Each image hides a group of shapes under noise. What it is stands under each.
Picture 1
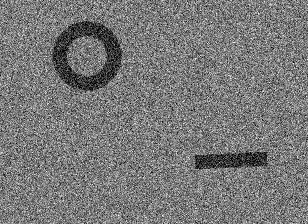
top left: ring; bottom right: bar
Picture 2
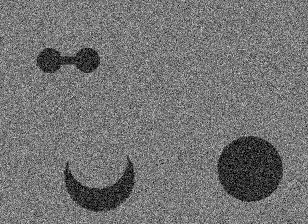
top left: dumbbell; bottom left: crescent; bottom right: disc
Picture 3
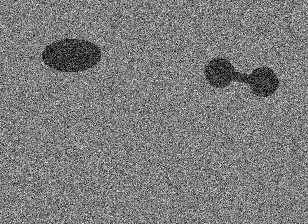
top left: ellipse; top right: dumbbell
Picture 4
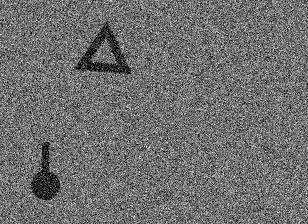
top left: triangle frame; bottom left: lollipop
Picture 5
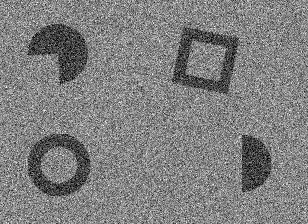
top left: disc with a wedge cut out; top right: square frame; bottom left: ring; bottom right: half disc
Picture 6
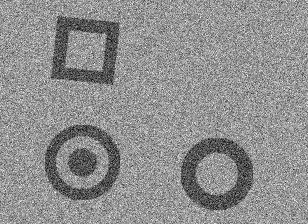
top left: square frame; bottom left: bullseye; bottom right: ring
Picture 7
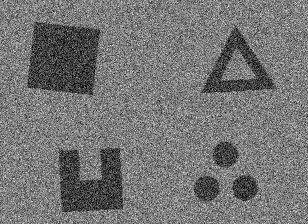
top left: square; top right: triangle frame; bottom left: square with a notch; bottom right: three dots
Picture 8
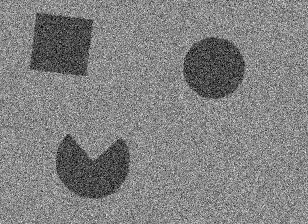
top left: square; top right: disc; bottom left: disc with a wedge cut out
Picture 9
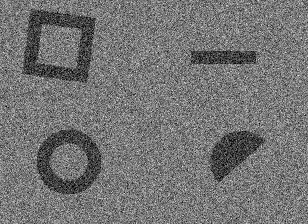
top left: square frame; top right: bar; bottom left: ring; bottom right: half disc
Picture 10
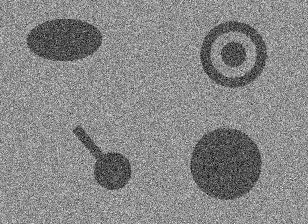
top left: ellipse; top right: bullseye; bottom left: lollipop; bottom right: disc
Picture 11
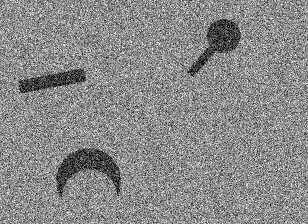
top left: bar; top right: lollipop; bottom left: crescent
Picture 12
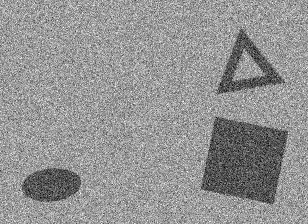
top right: triangle frame; bottom left: ellipse; bottom right: square
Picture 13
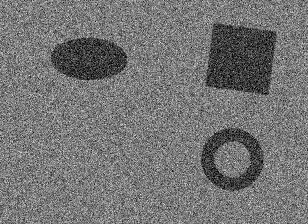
top left: ellipse; top right: square; bottom right: ring
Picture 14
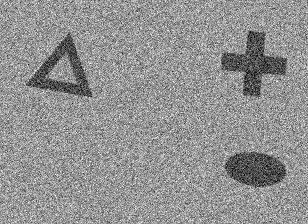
top left: triangle frame; top right: cross; bottom right: ellipse
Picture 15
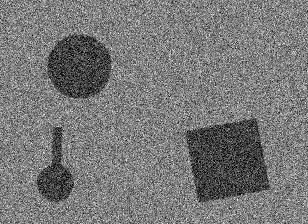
top left: disc; bottom left: lollipop; bottom right: square
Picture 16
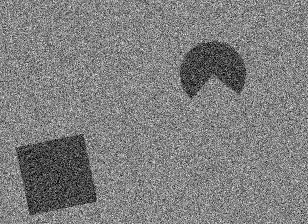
top right: disc with a wedge cut out; bottom left: square
